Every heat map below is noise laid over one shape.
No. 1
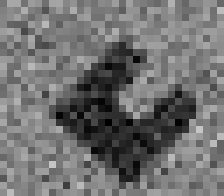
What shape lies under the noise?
square with a notch
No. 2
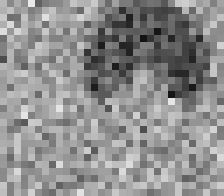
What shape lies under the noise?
disc with a wedge cut out
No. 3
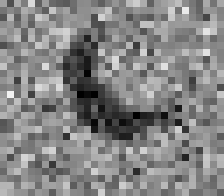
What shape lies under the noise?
crescent
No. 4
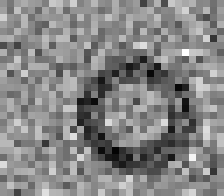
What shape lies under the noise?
ring
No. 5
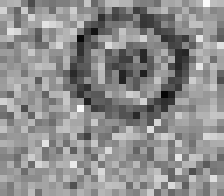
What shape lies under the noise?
bullseye
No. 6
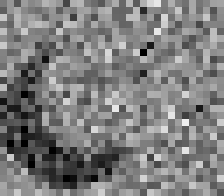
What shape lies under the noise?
crescent
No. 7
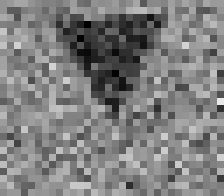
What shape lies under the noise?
triangle
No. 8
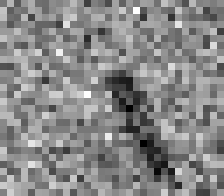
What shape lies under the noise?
bar
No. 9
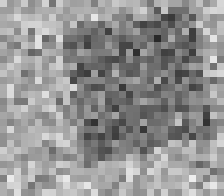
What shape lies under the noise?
square
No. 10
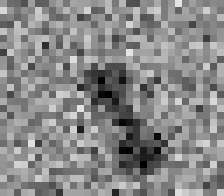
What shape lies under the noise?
dumbbell
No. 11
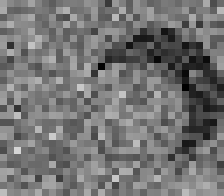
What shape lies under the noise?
crescent
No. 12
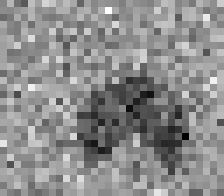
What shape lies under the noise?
disc with a wedge cut out
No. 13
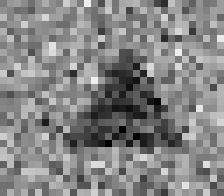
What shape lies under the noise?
triangle
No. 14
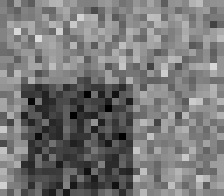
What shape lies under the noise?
square
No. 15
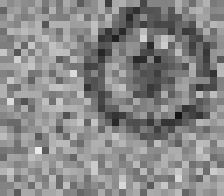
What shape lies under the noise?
bullseye
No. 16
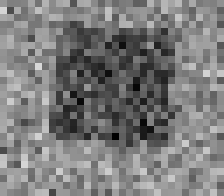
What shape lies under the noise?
square
